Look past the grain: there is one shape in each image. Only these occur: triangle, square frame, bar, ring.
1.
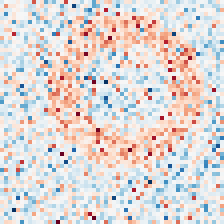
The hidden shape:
ring
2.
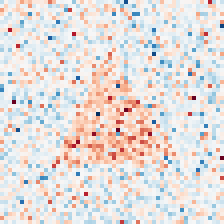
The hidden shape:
triangle
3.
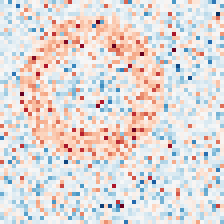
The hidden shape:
ring
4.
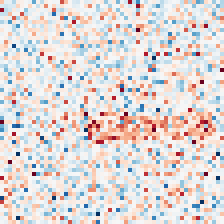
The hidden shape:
bar
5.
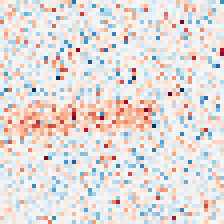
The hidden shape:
bar
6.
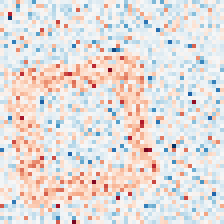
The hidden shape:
square frame
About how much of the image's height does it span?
two thirds
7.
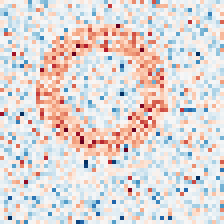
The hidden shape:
ring
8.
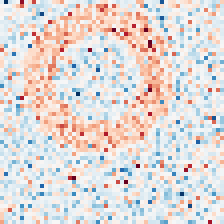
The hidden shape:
ring
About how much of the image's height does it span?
two thirds
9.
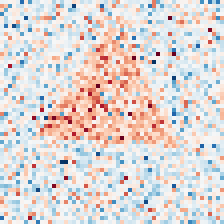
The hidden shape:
triangle
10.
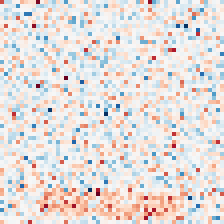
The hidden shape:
bar
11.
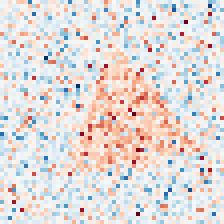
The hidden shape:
triangle
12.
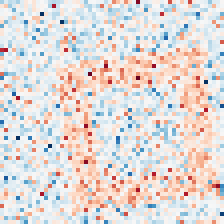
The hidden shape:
square frame
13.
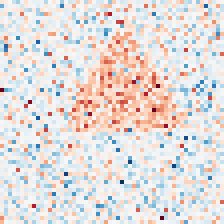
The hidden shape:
triangle
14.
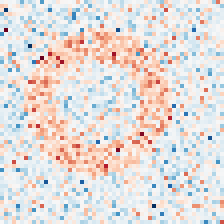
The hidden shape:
ring
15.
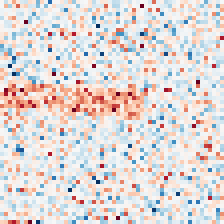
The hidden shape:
bar
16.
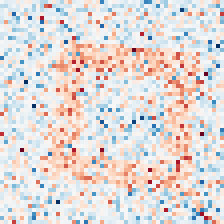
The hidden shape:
square frame
